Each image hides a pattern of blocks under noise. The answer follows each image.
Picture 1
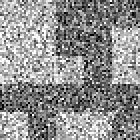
no symmetry
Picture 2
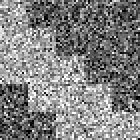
mirrored about the diagonal from the bottom left
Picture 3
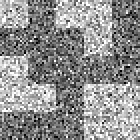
mirrored about the diagonal from the top left
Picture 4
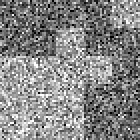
mirrored about the diagonal from the bottom left
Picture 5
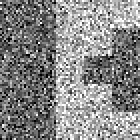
top and bottom mirror each other
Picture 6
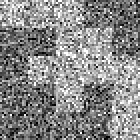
mirrored about the diagonal from the bottom left
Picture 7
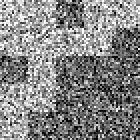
mirrored about the diagonal from the top left
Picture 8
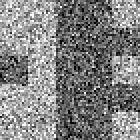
top and bottom mirror each other
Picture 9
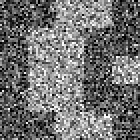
top and bottom mirror each other
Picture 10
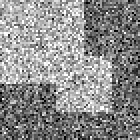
mirrored about the diagonal from the top left
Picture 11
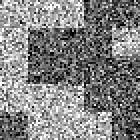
no symmetry
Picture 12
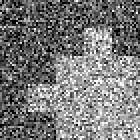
mirrored about the diagonal from the top left
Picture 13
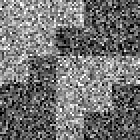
mirrored about the diagonal from the top left
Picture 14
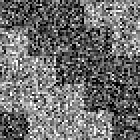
mirrored about the diagonal from the bottom left
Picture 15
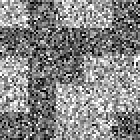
mirrored about the diagonal from the top left
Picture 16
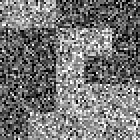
no symmetry
